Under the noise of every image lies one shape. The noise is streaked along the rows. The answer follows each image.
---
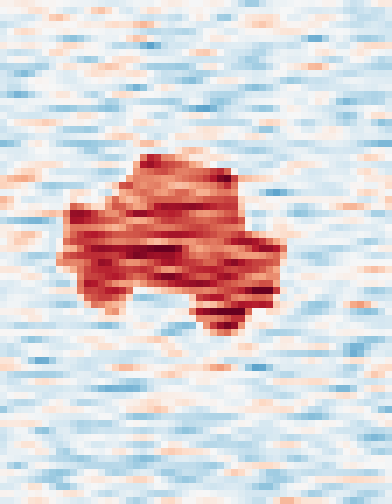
car
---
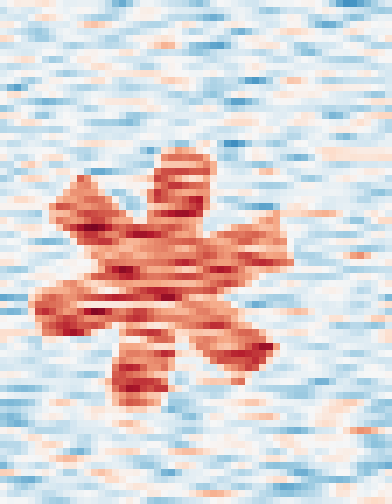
asterisk
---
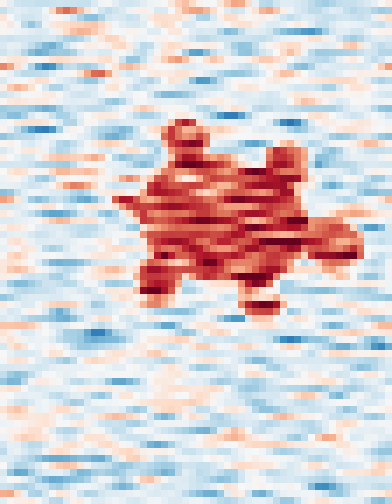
turtle
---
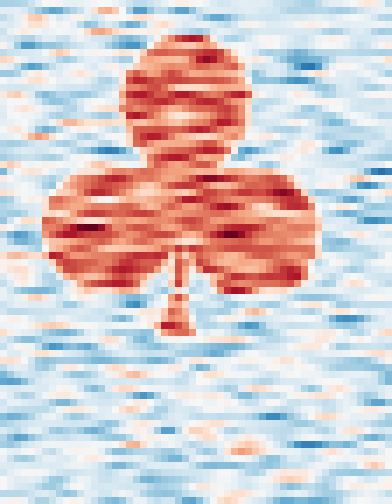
club
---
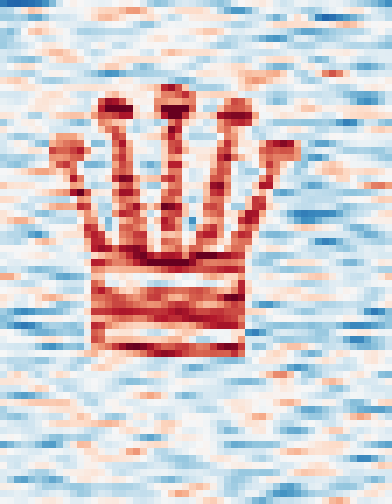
chess queen
